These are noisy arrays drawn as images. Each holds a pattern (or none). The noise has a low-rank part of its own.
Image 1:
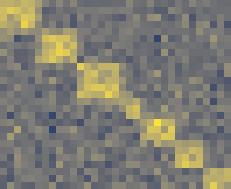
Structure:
blocks along the diagonal
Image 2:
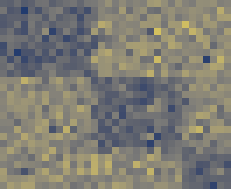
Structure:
blocks along the diagonal
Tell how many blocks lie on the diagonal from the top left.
3
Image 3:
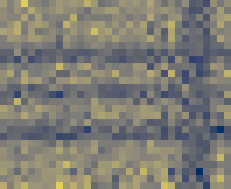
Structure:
bands of rows crossing bands of columns
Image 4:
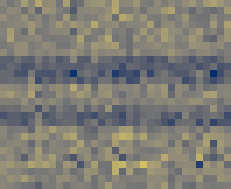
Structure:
bands of rows
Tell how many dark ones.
2
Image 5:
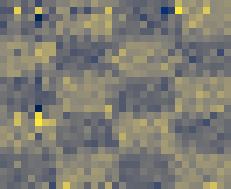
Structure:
a checkerboard
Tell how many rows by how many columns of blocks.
5 by 4
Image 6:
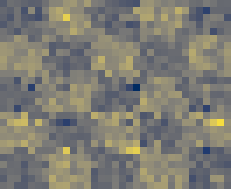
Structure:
a checkerboard
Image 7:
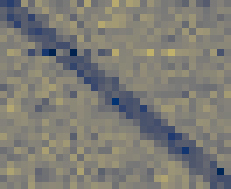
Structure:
a diagonal band
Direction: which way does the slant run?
top left to bottom right
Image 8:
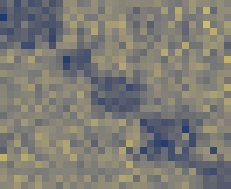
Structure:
blocks along the diagonal
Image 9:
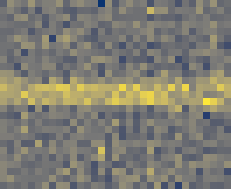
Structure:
one band of rows
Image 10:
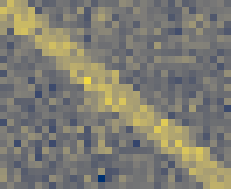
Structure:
a diagonal band
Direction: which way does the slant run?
top left to bottom right
